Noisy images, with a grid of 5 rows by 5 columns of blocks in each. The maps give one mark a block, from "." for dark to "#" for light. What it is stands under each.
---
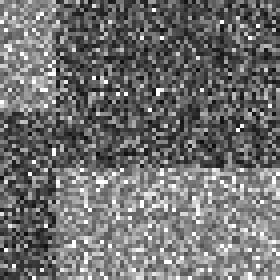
#....
#....
.....
.####
.####
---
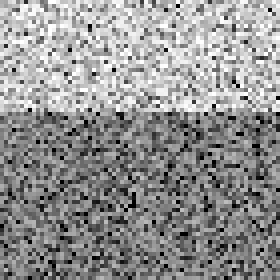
#####
#####
.....
.....
.....
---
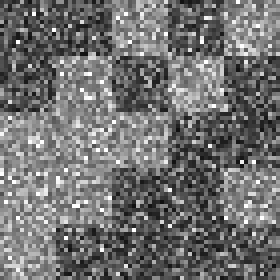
..#.#
.#.#.
###..
##..#
#....
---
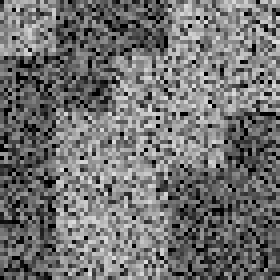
#..##
..###
.###.
.##..
.##..
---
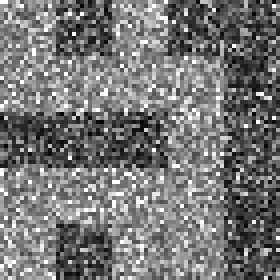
#.#..
####.
...#.
####.
#.##.
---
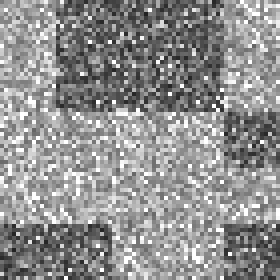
#...#
#...#
####.
#####
..##.
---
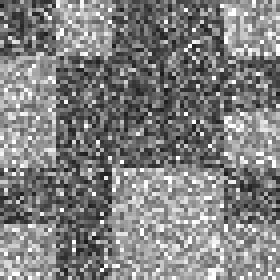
.#..#
#....
#...#
..##.
#.###
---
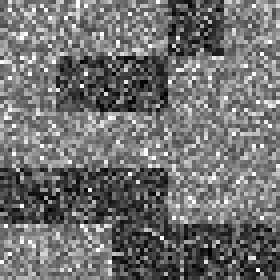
###.#
#..##
#####
...##
##...
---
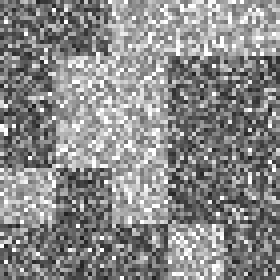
..###
.##..
.##..
#.#..
...#.
